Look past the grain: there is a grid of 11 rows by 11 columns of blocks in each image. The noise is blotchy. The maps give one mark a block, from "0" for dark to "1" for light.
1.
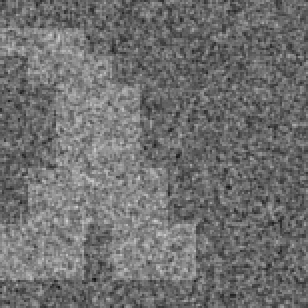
0 0 0 0 0 0 0 0 0 0 0
1 1 1 0 0 0 0 0 0 0 0
0 1 1 1 0 0 0 0 0 0 0
0 0 1 1 1 0 0 0 0 0 0
0 0 1 1 1 0 0 0 0 0 0
0 0 1 1 1 0 0 0 0 0 0
0 1 1 1 1 1 0 0 0 0 0
0 1 1 1 1 1 0 0 0 0 0
1 1 1 0 1 1 1 0 0 0 0
1 1 1 0 1 1 1 0 0 0 0
0 0 0 0 0 0 0 0 0 0 0
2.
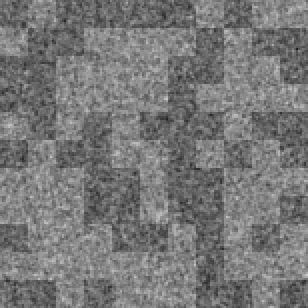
0 1 0 0 0 0 0 1 0 1 1
1 0 0 1 1 1 1 0 1 0 0
0 0 1 1 1 1 0 0 1 1 0
0 0 1 1 1 1 0 1 1 1 1
1 0 1 0 1 0 0 0 1 0 0
0 1 0 0 1 1 0 1 0 1 0
1 1 1 0 0 1 0 0 1 1 1
1 1 1 0 0 1 0 0 1 1 0
0 1 1 1 0 0 1 0 1 0 1
1 1 1 1 1 1 1 0 1 1 1
0 0 1 0 1 1 1 0 0 1 0
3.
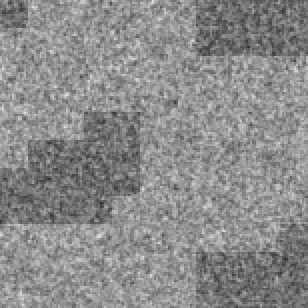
0 1 1 1 1 1 1 0 0 0 0
1 1 1 1 1 1 1 0 0 0 0
1 1 1 1 1 1 1 1 1 1 1
1 1 1 1 1 1 1 1 1 1 1
1 1 1 0 0 1 1 1 1 1 1
1 0 0 0 0 1 1 1 1 1 1
0 0 0 0 0 1 1 1 1 1 1
0 0 0 0 1 1 1 1 1 1 1
1 1 1 1 1 1 1 1 1 1 0
1 1 1 1 1 1 1 0 0 0 0
1 1 1 1 1 1 1 0 0 0 0
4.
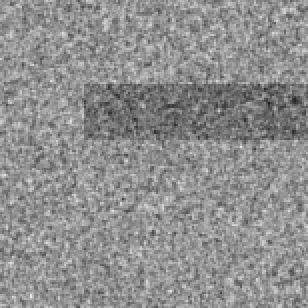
1 1 1 1 1 1 1 1 1 1 1
1 1 1 1 1 1 1 1 1 1 1
1 1 1 1 1 1 1 1 1 1 1
1 1 1 0 0 0 0 0 0 0 0
1 1 1 0 0 0 0 0 0 0 0
1 1 1 1 1 1 1 1 1 1 1
1 1 1 1 1 1 1 1 1 1 1
1 1 1 1 1 1 1 1 1 1 1
1 1 1 1 1 1 1 1 1 1 1
1 1 1 1 1 1 1 1 1 1 1
1 1 1 1 1 1 1 1 1 1 1
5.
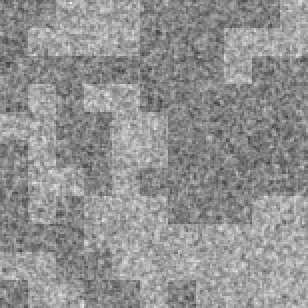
0 0 1 1 1 0 0 0 0 0 1
0 1 1 1 1 0 0 0 1 1 1
0 0 0 0 0 0 0 0 1 0 0
0 1 0 1 1 0 0 0 0 0 0
1 1 0 0 1 1 0 0 0 0 0
0 1 0 0 1 1 0 0 0 0 0
0 1 1 0 1 0 0 0 0 0 0
0 1 0 1 1 1 0 0 0 1 1
0 0 0 1 1 1 1 1 1 1 1
1 1 0 0 1 1 1 1 1 1 1
0 1 1 0 0 1 0 1 1 1 1
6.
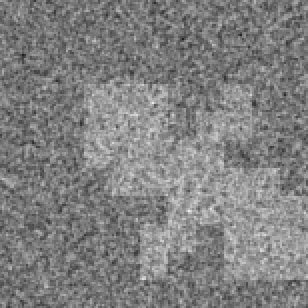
0 0 0 0 0 0 0 0 0 0 0
0 0 0 0 0 0 0 0 0 0 0
0 0 0 0 0 0 0 0 0 0 0
0 0 0 1 1 1 0 0 1 0 0
0 0 0 1 1 1 0 1 1 0 0
0 0 0 1 1 1 1 1 0 0 0
0 0 0 0 1 1 1 1 1 1 0
0 0 0 0 0 0 1 1 1 1 1
0 0 0 0 0 1 1 0 1 1 1
0 0 0 0 0 1 0 0 1 1 1
0 0 0 0 0 0 0 0 0 0 0
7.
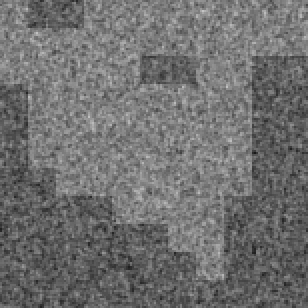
1 0 0 1 1 1 1 1 1 1 1
1 1 1 1 1 1 1 1 1 1 1
1 1 1 1 1 0 0 1 1 0 0
0 1 1 1 1 1 1 1 1 0 0
0 1 1 1 1 1 1 1 1 0 0
0 1 1 1 1 1 1 1 1 0 0
0 0 1 1 1 1 1 1 1 0 0
0 0 0 0 1 1 1 1 0 0 0
0 0 0 0 0 0 1 1 0 0 0
0 0 0 0 0 0 0 1 0 0 0
0 0 0 0 0 0 0 0 0 0 0
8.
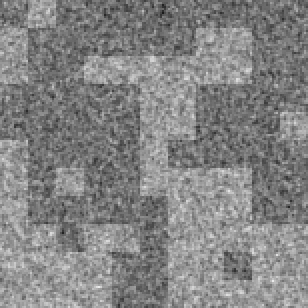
0 1 0 0 0 0 0 0 0 0 0
1 0 0 0 0 0 0 1 1 0 0
1 0 0 1 1 1 1 1 1 0 0
0 0 0 0 0 1 1 0 0 0 0
0 0 0 0 0 1 1 0 0 0 1
1 0 0 0 0 1 0 0 0 0 0
1 0 1 0 0 1 1 1 1 0 0
1 0 0 0 0 0 1 1 1 0 0
1 1 0 1 1 0 1 1 1 1 1
1 1 1 1 0 0 1 1 0 1 1
1 1 1 1 0 0 1 1 1 1 1
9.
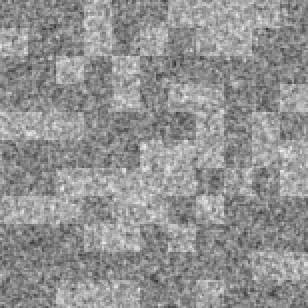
0 0 0 1 0 0 1 1 1 1 0
1 0 0 1 0 1 0 1 1 0 0
0 0 1 0 1 0 0 0 0 0 0
0 0 0 0 1 0 1 1 0 0 1
1 1 1 0 0 0 0 1 0 1 0
0 0 0 0 0 1 1 1 0 1 1
0 0 1 1 1 1 1 0 1 0 1
1 1 1 0 1 1 0 1 0 0 0
0 0 0 1 1 0 1 0 0 0 0
0 0 0 0 0 0 0 0 0 1 1
0 0 1 1 1 0 0 1 0 0 0
